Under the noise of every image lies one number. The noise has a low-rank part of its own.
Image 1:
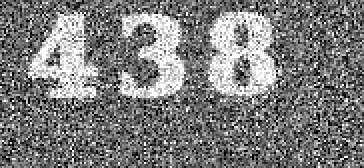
438
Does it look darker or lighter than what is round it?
lighter
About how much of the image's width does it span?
two thirds
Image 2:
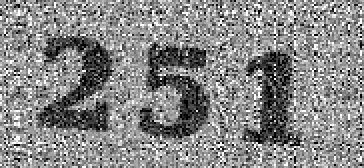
251
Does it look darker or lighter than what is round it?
darker
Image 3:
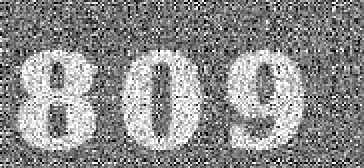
809
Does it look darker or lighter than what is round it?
lighter
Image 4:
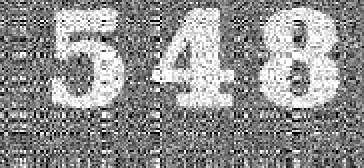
548
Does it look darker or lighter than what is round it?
lighter
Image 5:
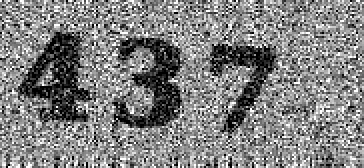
437
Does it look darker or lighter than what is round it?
darker
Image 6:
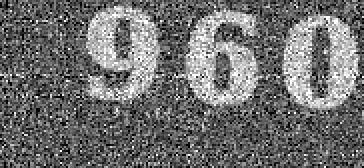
960
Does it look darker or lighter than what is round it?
lighter
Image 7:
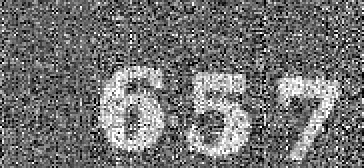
657
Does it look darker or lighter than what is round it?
lighter
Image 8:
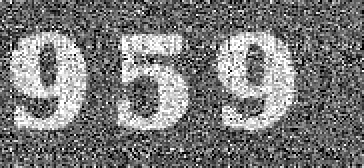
959
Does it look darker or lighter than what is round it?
lighter
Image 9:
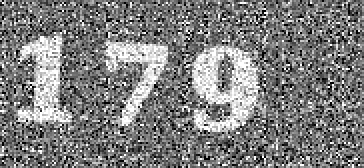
179
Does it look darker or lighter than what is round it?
lighter
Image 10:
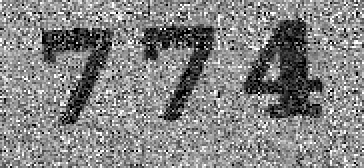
774
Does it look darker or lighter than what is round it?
darker
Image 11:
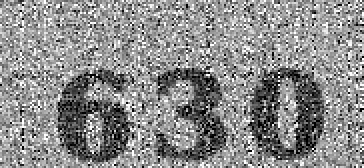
630
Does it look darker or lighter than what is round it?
darker
